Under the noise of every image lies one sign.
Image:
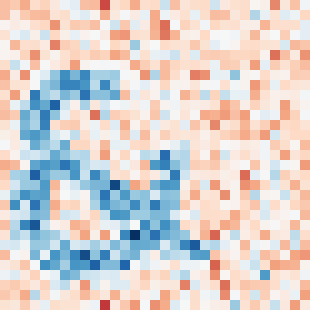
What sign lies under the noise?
ampersand
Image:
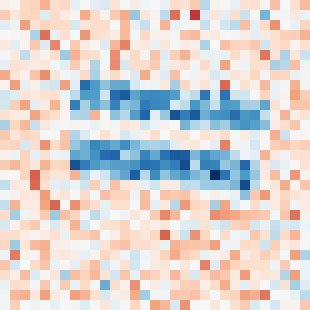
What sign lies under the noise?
equals sign
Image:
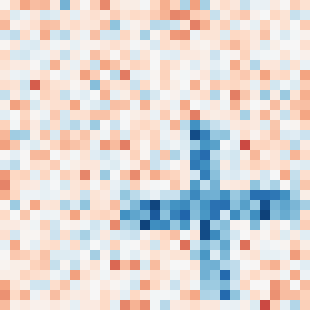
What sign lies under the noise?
plus sign
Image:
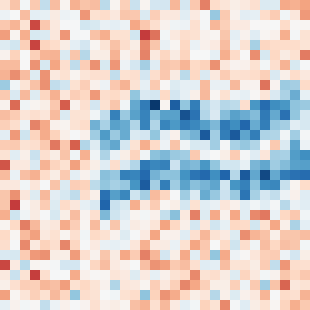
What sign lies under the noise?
approximately sign
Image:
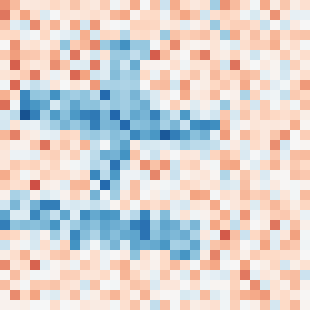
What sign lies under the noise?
plus-minus sign
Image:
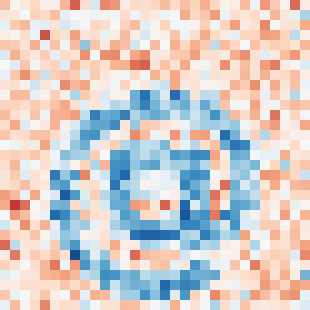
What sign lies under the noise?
at sign
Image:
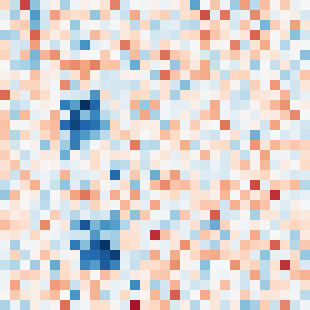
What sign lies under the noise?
colon
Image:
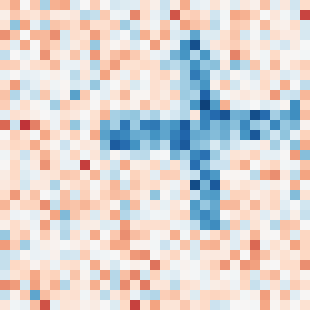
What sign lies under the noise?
plus sign
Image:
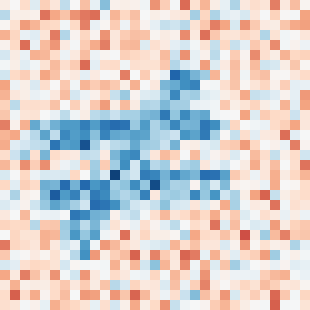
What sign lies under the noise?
not-equal sign
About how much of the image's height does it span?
two thirds
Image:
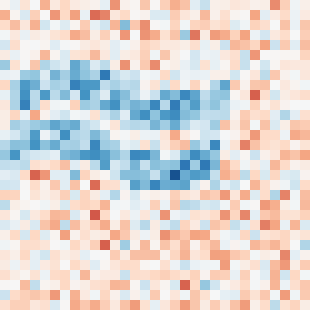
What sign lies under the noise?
approximately sign
